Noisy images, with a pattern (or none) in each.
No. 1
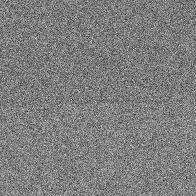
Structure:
a sharp edge
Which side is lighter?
bottom
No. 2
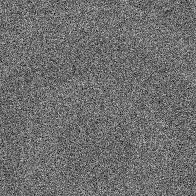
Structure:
rings round one point
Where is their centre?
bottom middle
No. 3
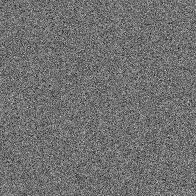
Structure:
only noise
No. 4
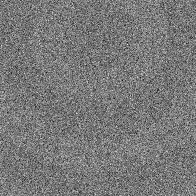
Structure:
rings round one point
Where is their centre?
top middle
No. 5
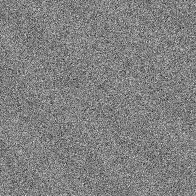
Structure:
diagonal stripes
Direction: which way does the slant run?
top left to bottom right
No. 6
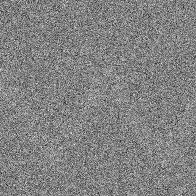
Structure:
a wavy band
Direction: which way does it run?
left to right
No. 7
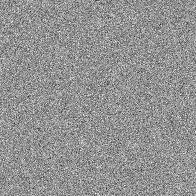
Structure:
only noise
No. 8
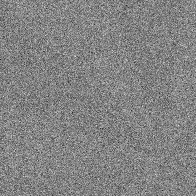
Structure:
spokes from one point
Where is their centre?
bottom right
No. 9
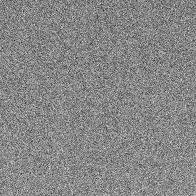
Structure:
a smooth slope
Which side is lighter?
bottom
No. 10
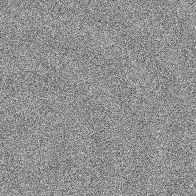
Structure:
rings round one point
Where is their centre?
bottom left
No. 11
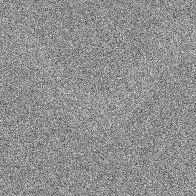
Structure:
a wavy band
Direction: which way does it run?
left to right
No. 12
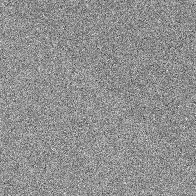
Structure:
a sharp edge
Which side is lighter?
bottom left
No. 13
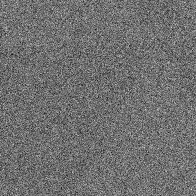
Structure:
spokes from one point
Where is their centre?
top right
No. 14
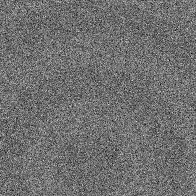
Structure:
rings round one point
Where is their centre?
bottom middle
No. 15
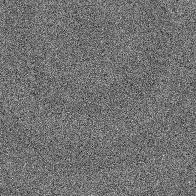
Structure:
rings round one point
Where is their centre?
top middle
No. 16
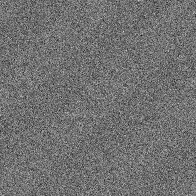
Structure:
diagonal stripes
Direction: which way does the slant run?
bottom left to top right
